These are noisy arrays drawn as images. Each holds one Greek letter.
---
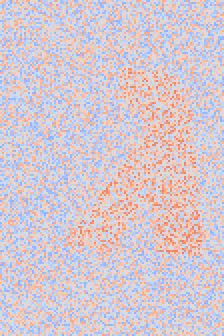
red lambda
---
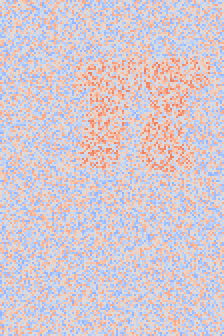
red pi
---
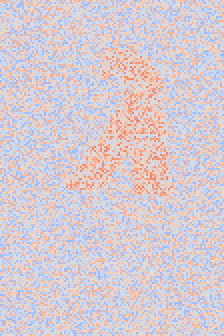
red lambda
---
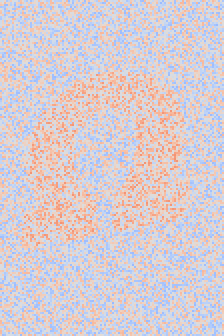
red omega
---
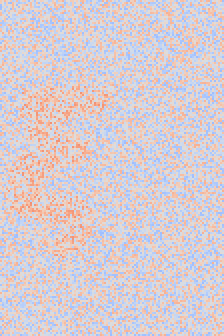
red xi
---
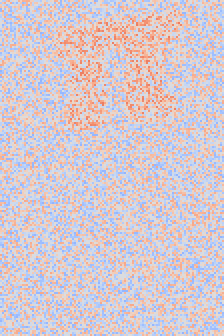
red pi
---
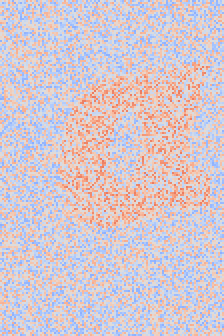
red alpha
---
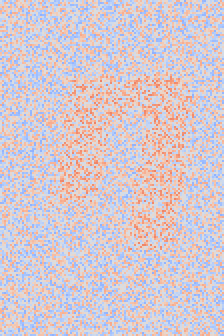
red eta
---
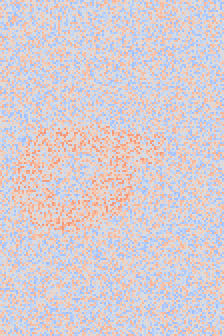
red sigma
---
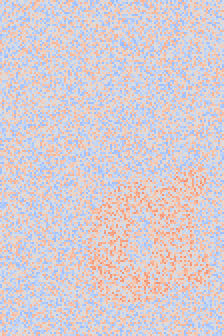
red alpha
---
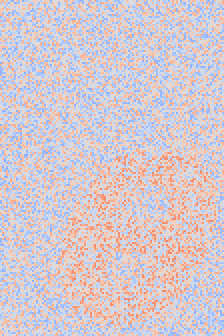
red theta
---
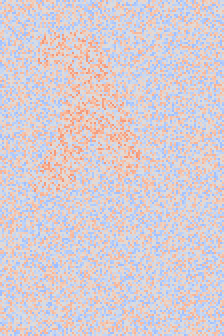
red lambda
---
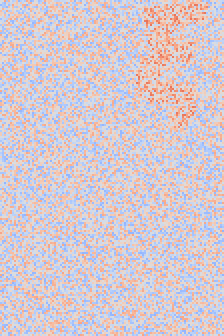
red xi, top right
